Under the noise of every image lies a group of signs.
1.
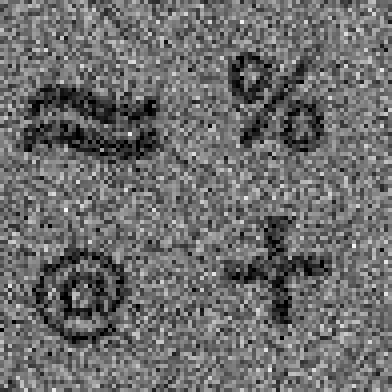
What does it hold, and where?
top left: approximately sign; top right: percent sign; bottom left: at sign; bottom right: plus sign
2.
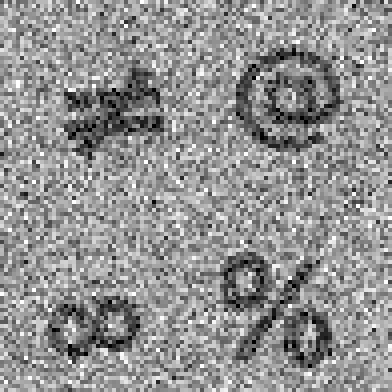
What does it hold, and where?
top left: not-equal sign; top right: at sign; bottom left: infinity sign; bottom right: percent sign
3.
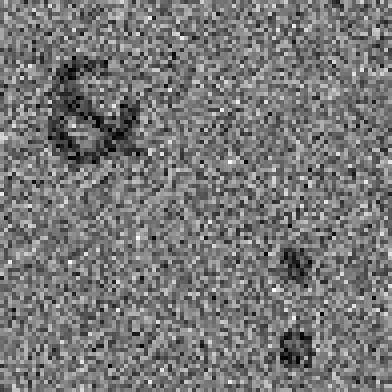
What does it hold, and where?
top left: ampersand; bottom right: colon
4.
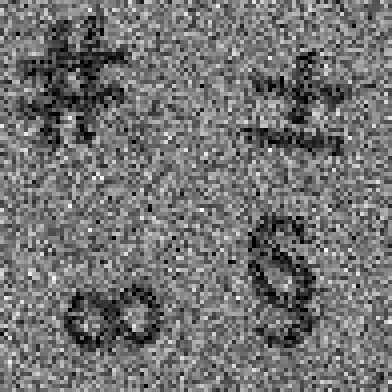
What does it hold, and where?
top left: hash sign; top right: plus-minus sign; bottom left: infinity sign; bottom right: section sign
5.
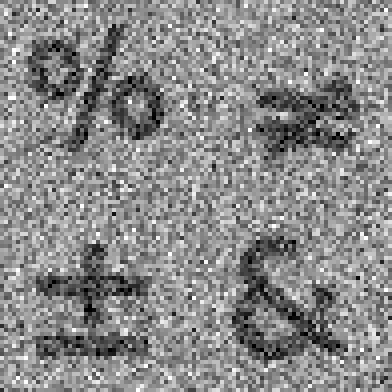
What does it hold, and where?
top left: percent sign; top right: not-equal sign; bottom left: plus-minus sign; bottom right: ampersand
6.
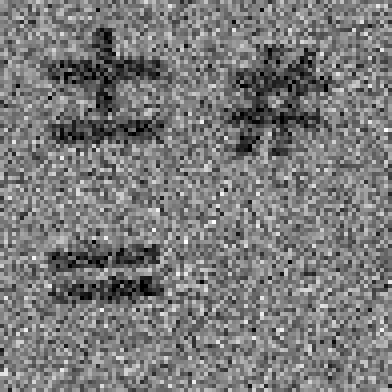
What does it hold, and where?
top left: plus-minus sign; top right: hash sign; bottom left: equals sign
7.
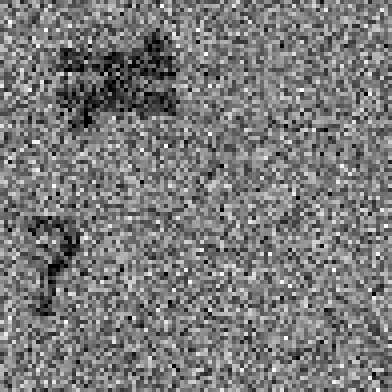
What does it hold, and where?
top left: not-equal sign; bottom left: question mark
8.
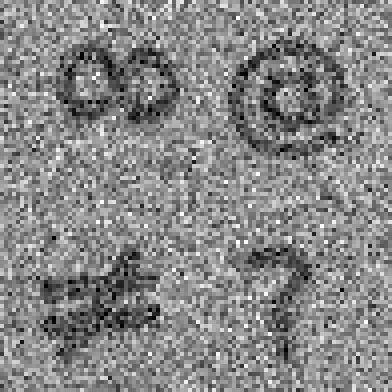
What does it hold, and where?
top left: infinity sign; top right: at sign; bottom left: not-equal sign; bottom right: question mark
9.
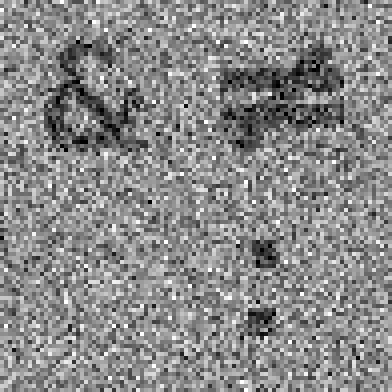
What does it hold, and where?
top left: ampersand; top right: not-equal sign; bottom right: colon
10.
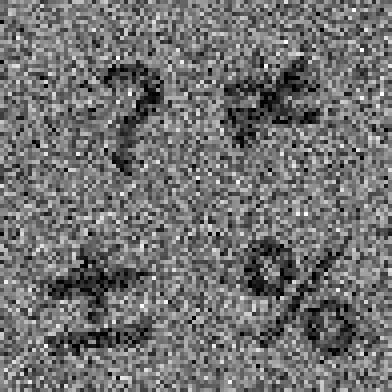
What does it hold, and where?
top left: question mark; top right: not-equal sign; bottom left: plus-minus sign; bottom right: percent sign
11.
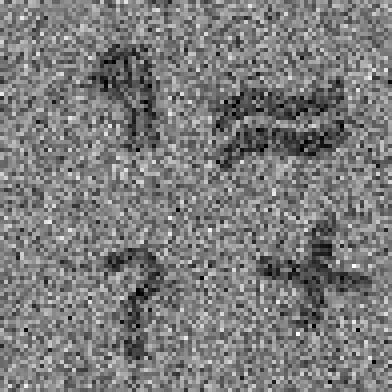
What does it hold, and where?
top left: pilcrow; top right: approximately sign; bottom left: question mark; bottom right: plus sign
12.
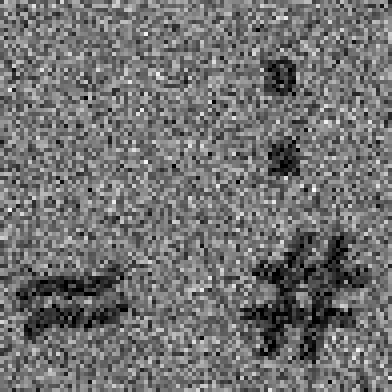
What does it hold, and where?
top right: colon; bottom left: approximately sign; bottom right: hash sign
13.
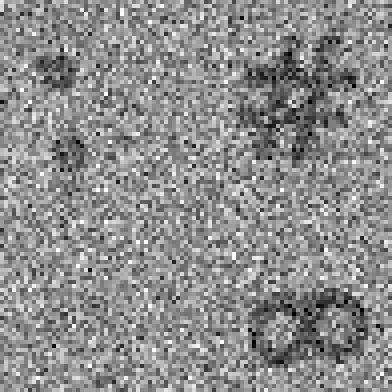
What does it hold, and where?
top left: colon; top right: hash sign; bottom right: infinity sign
